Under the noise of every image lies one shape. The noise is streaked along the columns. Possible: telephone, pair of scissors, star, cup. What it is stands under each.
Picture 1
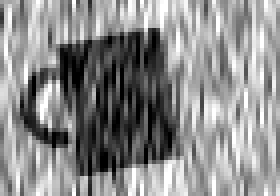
dark cup
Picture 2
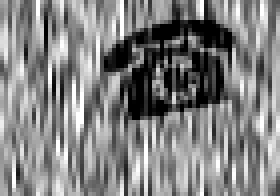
dark telephone
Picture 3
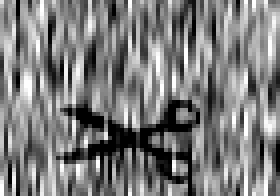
dark pair of scissors
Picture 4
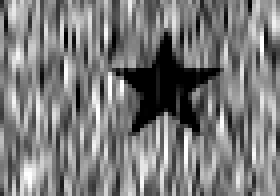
dark star
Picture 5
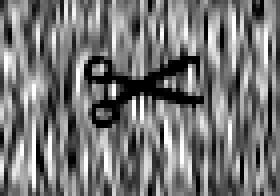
dark pair of scissors, centre
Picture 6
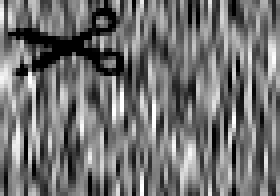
dark pair of scissors, top left
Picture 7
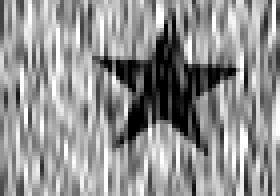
dark star
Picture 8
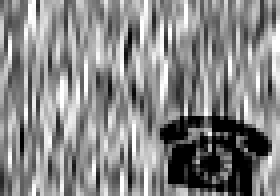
dark telephone, bottom right
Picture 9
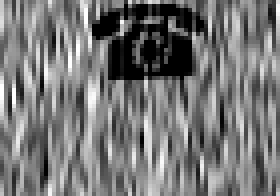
dark telephone, top middle
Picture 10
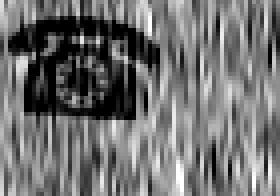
dark telephone
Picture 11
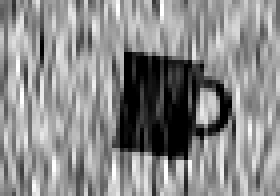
dark cup
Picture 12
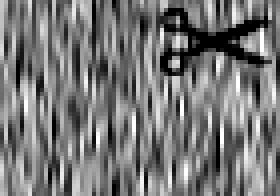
dark pair of scissors, top right
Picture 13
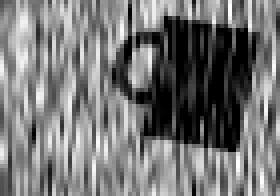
dark cup
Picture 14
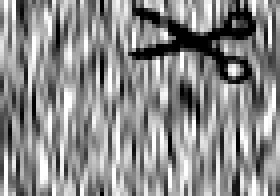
dark pair of scissors
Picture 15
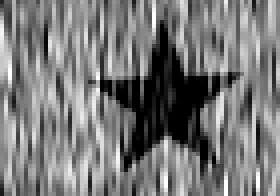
dark star
